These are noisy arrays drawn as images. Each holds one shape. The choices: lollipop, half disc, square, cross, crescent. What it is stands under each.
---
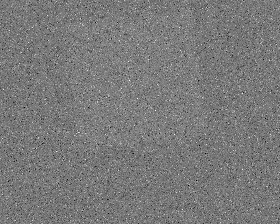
square
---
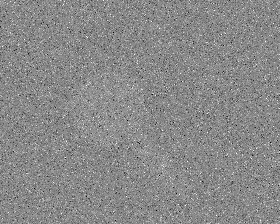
lollipop
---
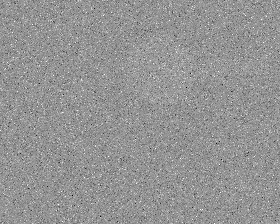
lollipop
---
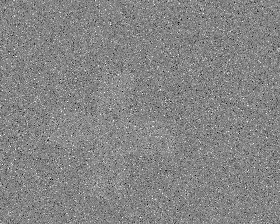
cross
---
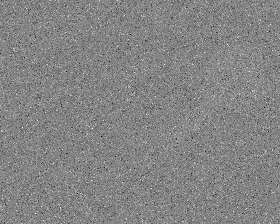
lollipop
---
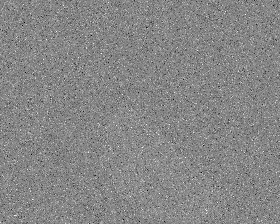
half disc
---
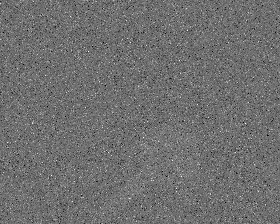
lollipop
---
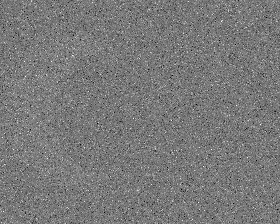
crescent
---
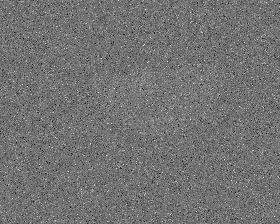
half disc
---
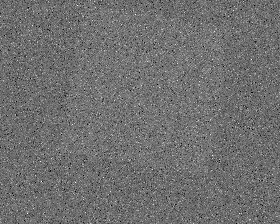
square
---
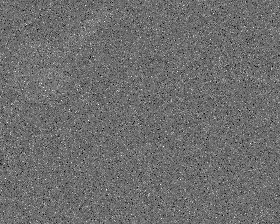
lollipop
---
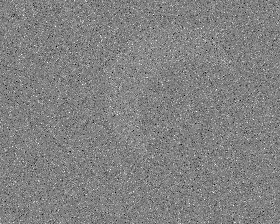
crescent
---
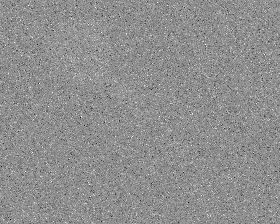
lollipop
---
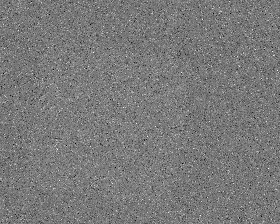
square
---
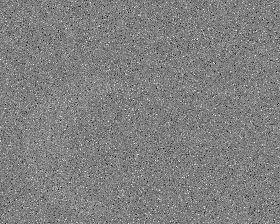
crescent
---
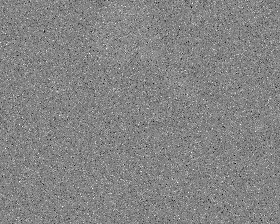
lollipop
